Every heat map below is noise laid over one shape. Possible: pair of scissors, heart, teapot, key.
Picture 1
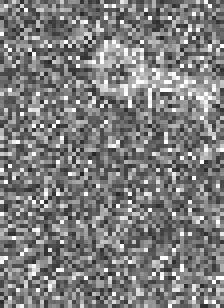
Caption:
light key
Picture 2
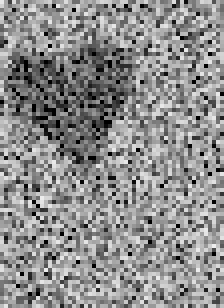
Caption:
dark heart
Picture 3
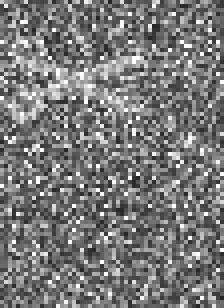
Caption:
light pair of scissors
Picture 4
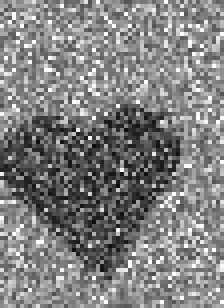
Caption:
dark heart
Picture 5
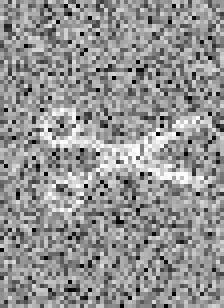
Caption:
light pair of scissors
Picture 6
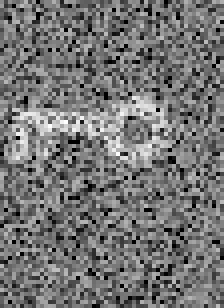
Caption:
light key
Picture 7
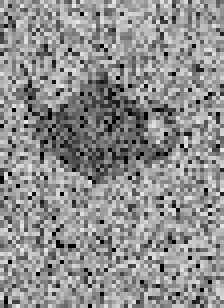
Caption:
dark teapot
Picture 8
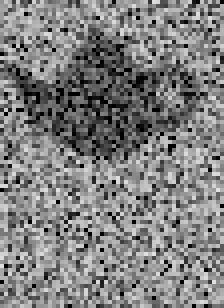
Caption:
dark teapot
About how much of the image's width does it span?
nearly all
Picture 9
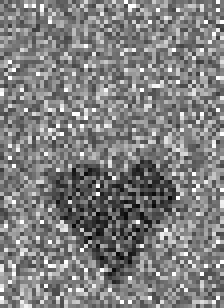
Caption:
dark heart
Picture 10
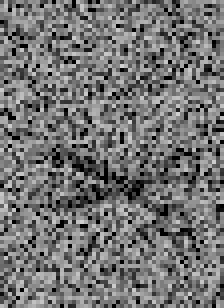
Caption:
dark pair of scissors
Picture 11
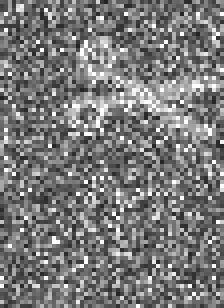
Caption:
light pair of scissors
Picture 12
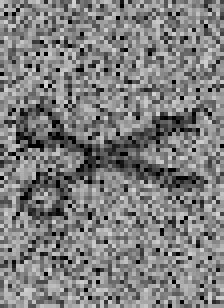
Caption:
dark pair of scissors
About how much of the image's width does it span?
nearly all
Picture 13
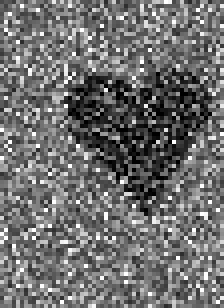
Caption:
dark heart
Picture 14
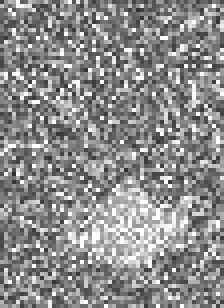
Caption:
light teapot
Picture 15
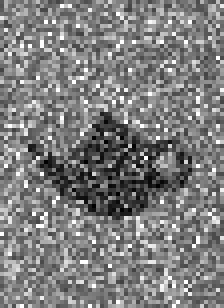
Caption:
dark teapot
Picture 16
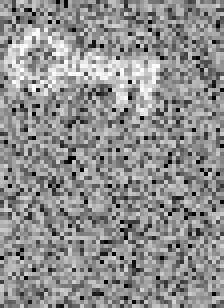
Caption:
light key
